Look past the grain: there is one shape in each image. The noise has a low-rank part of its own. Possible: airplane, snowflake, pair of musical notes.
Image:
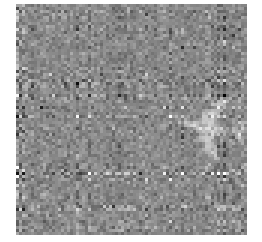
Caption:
light airplane, middle right
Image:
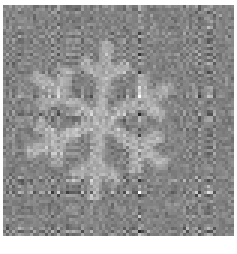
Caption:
light snowflake
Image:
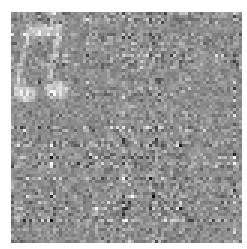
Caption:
light pair of musical notes, top left
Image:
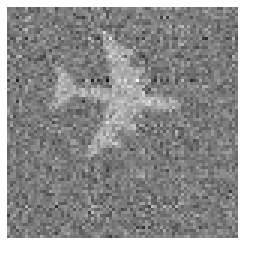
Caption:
light airplane
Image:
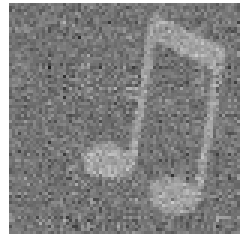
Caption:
light pair of musical notes
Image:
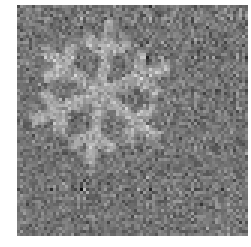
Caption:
light snowflake
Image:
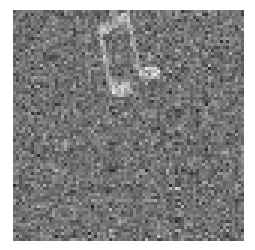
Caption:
light pair of musical notes, top middle
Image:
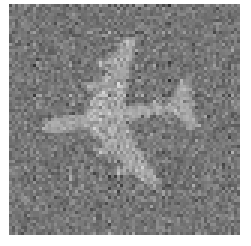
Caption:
light airplane
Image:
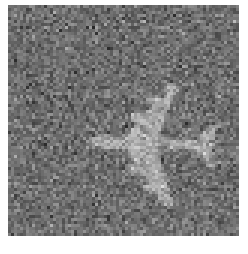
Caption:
light airplane
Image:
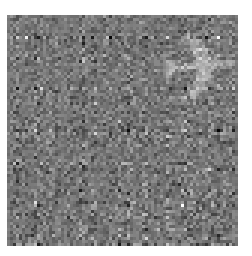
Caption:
light airplane, top right
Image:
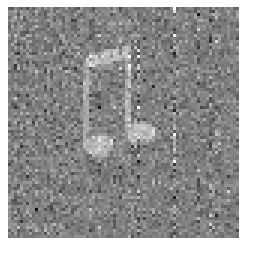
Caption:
light pair of musical notes
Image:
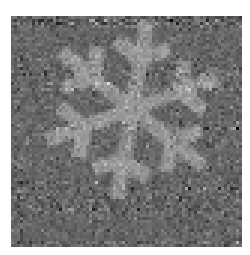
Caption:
light snowflake
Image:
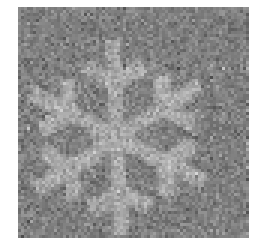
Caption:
light snowflake
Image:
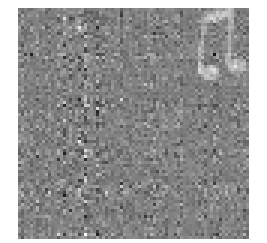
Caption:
light pair of musical notes, top right
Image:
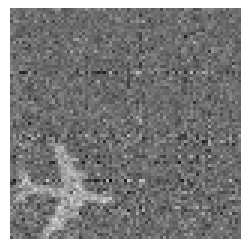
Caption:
light airplane, bottom left
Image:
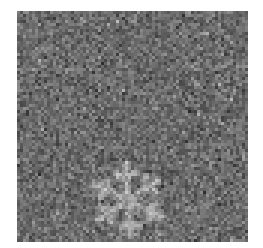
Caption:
light snowflake, bottom middle
